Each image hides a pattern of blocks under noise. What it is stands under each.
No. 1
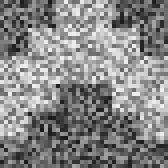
left and right mirror each other
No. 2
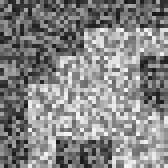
mirrored about the diagonal from the top left
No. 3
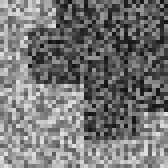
mirrored about the diagonal from the bottom left
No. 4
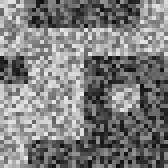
no symmetry
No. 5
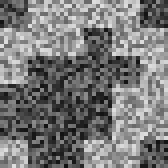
mirrored about the diagonal from the bottom left
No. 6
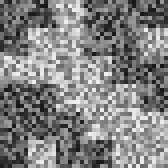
mirrored about the diagonal from the top left
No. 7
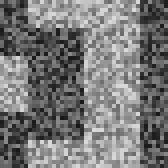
top and bottom mirror each other
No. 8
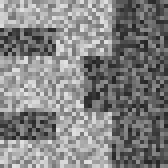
top and bottom mirror each other
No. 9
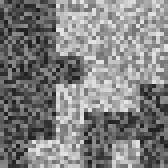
no symmetry
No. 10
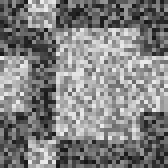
top and bottom mirror each other
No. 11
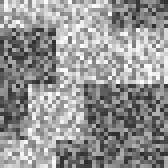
no symmetry
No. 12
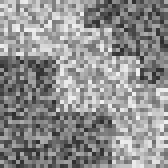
mirrored about the diagonal from the bottom left
